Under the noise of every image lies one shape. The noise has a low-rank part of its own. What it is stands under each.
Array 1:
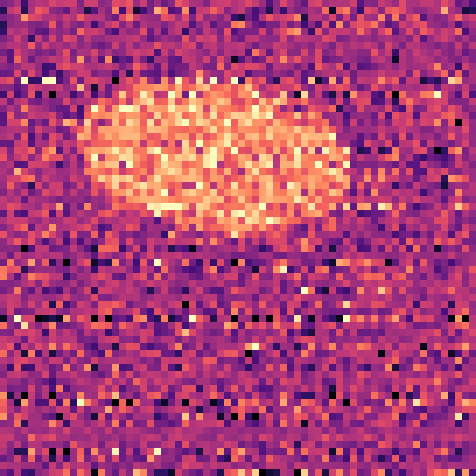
ellipse
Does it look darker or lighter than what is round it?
lighter
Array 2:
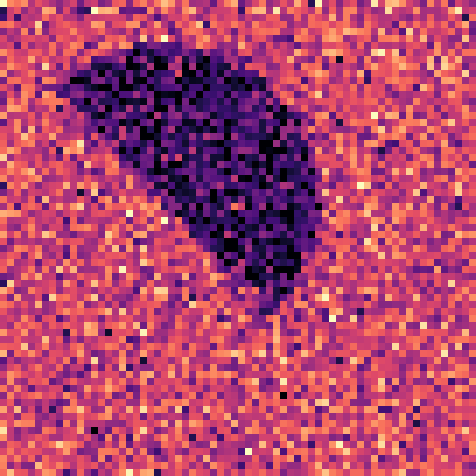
half disc
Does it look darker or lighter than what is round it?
darker
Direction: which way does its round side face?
up and right
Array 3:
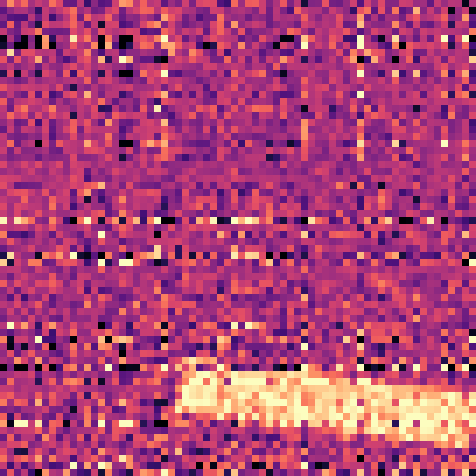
bar
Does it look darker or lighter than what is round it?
lighter
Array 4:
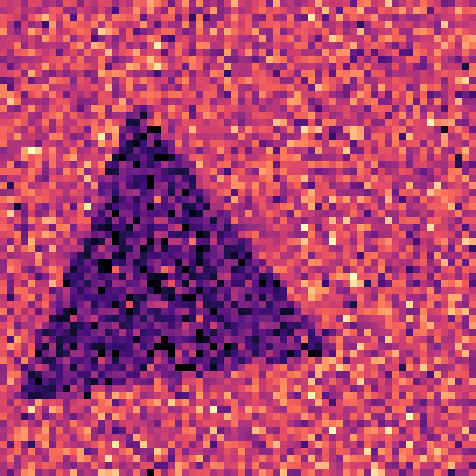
triangle
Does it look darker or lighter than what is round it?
darker
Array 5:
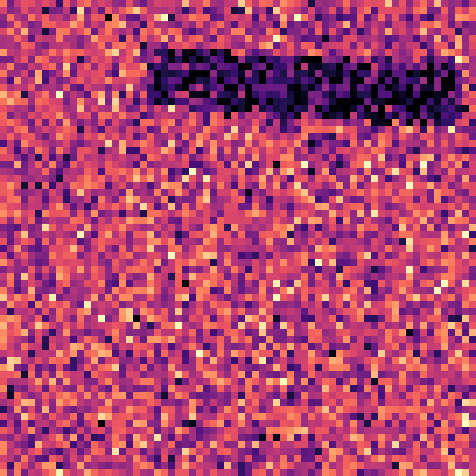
bar
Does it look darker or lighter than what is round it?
darker
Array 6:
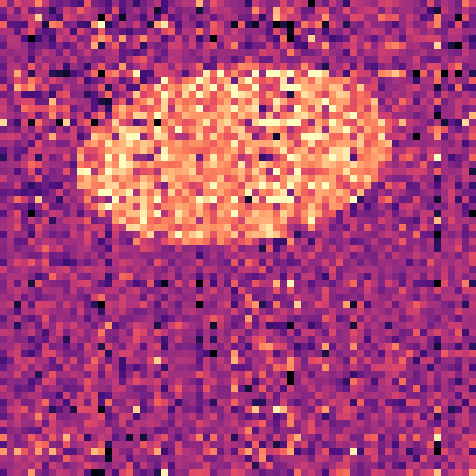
ellipse
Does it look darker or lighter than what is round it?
lighter
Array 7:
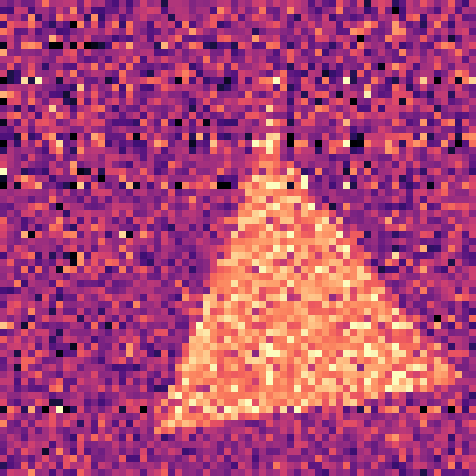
triangle
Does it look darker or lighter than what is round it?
lighter
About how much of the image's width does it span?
two thirds
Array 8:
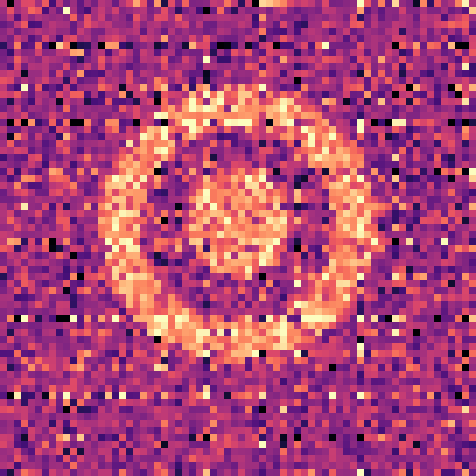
bullseye
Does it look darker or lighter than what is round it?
lighter
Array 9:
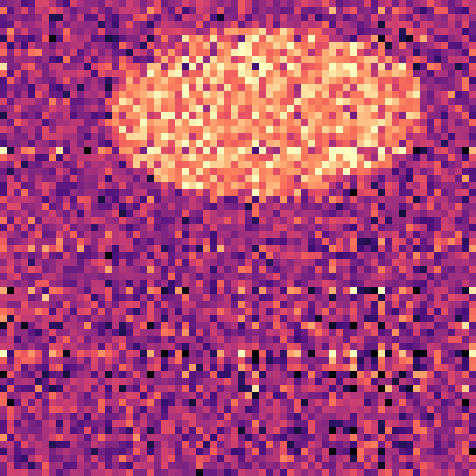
ellipse
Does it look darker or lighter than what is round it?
lighter
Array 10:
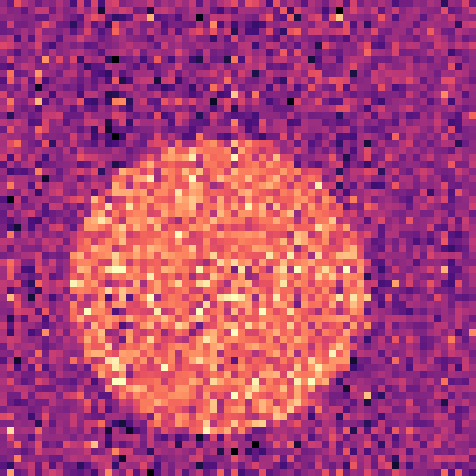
disc
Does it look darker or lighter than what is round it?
lighter
